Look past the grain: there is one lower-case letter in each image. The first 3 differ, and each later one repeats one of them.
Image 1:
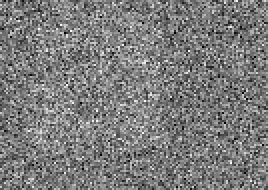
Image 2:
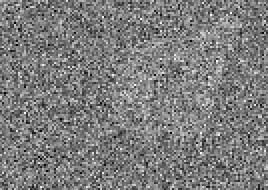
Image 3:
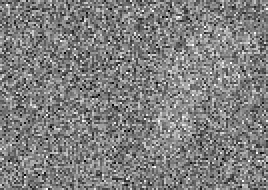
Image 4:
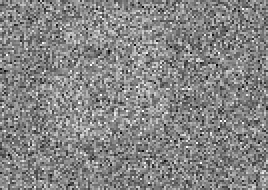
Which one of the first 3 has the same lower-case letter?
1
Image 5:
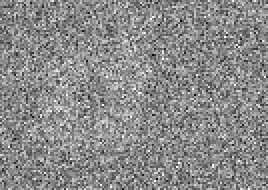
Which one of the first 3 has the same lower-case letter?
2
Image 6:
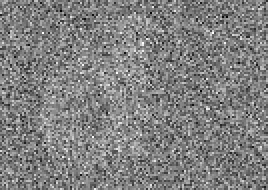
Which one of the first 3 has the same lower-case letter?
2
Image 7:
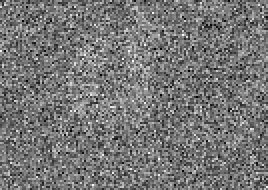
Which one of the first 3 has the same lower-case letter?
2
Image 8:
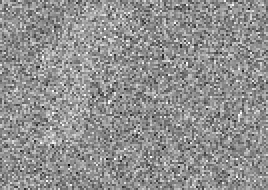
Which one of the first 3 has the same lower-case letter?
3
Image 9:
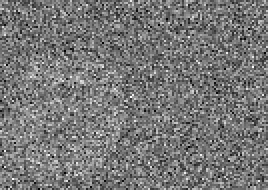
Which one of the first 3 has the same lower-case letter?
1
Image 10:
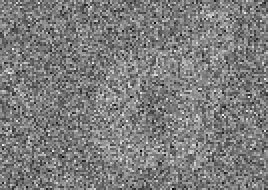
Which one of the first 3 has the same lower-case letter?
2
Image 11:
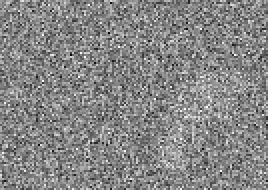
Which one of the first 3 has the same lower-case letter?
3
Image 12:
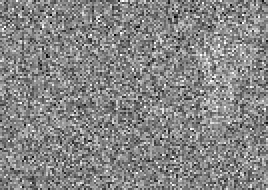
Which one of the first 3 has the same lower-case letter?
3
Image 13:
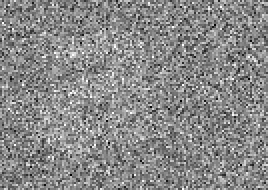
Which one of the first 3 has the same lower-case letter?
1
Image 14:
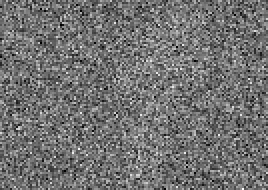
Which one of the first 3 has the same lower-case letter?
3
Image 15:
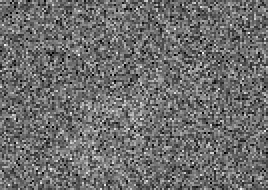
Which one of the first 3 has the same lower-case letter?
2
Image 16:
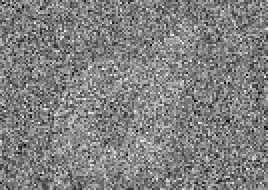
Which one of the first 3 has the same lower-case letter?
2
